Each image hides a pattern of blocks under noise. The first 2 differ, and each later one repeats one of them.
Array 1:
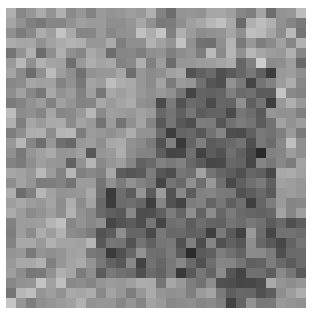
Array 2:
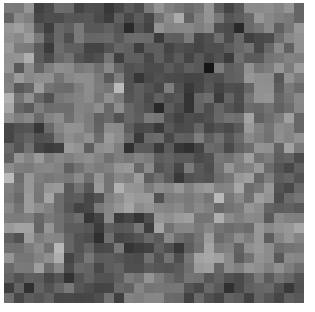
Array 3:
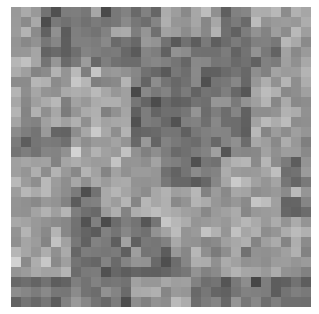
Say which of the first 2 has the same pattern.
2
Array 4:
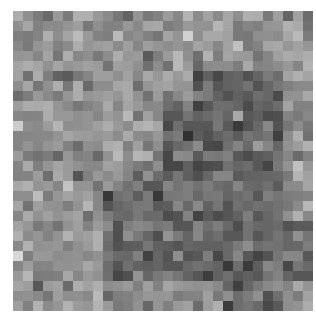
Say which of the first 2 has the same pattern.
1
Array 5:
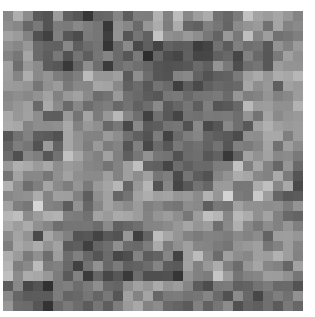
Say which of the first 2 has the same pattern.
2
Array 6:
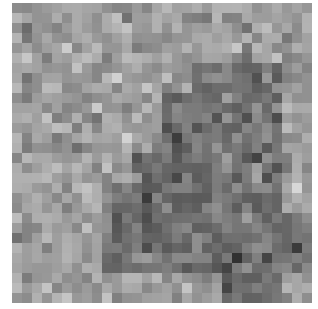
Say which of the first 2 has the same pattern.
1
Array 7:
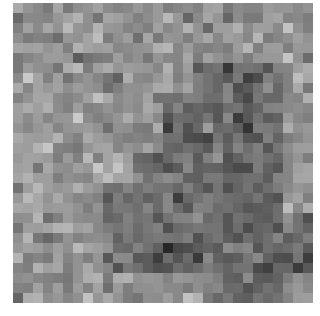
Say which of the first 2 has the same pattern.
1
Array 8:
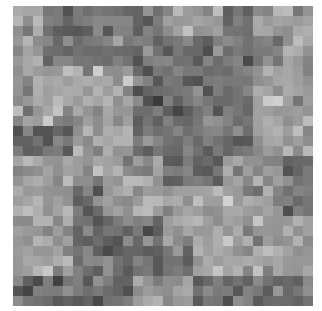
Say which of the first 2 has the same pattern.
2
